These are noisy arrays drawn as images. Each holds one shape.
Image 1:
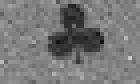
dark club
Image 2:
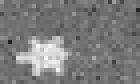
light turtle
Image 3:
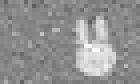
light rabbit's head
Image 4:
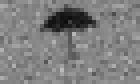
dark umbrella
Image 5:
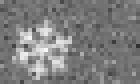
light snowflake
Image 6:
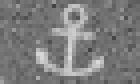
light anchor
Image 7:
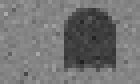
dark ghost
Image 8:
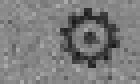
dark gear
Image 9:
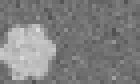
light flower
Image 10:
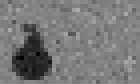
dark pear
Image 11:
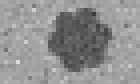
dark flower
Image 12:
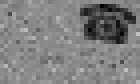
dark telephone
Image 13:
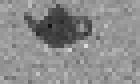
dark teapot
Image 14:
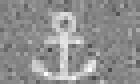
light anchor
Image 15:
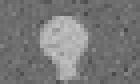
light light bulb
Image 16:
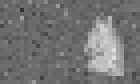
light chess knight
